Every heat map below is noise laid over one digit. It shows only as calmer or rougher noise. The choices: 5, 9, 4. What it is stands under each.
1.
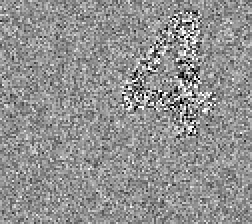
rough 4
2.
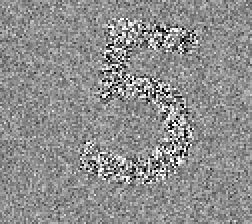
rough 5
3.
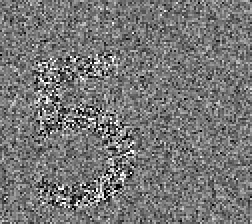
rough 5
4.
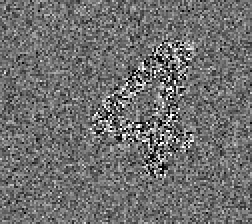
rough 4
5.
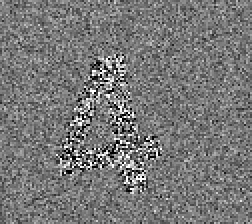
rough 4
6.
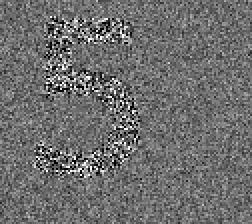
rough 5
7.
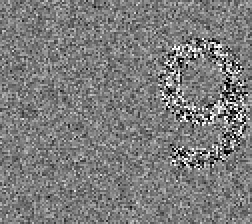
rough 9
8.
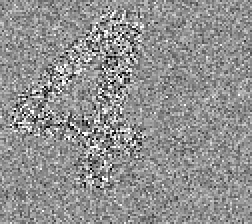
rough 4
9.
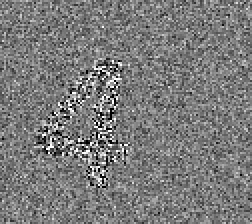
rough 4
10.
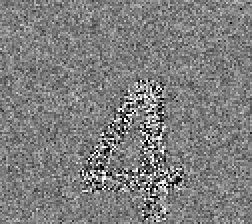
rough 4
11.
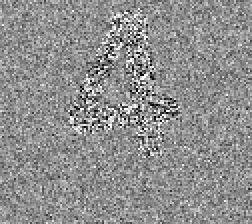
rough 4
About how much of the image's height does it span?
two thirds
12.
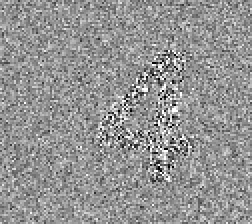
rough 4
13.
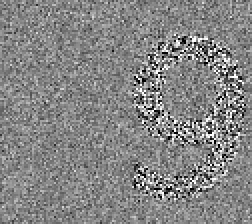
rough 9
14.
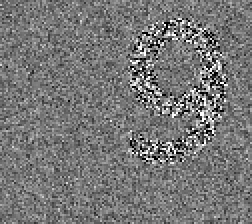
rough 9
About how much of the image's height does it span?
two thirds
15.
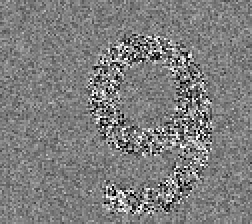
rough 9
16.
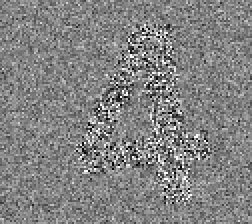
rough 4
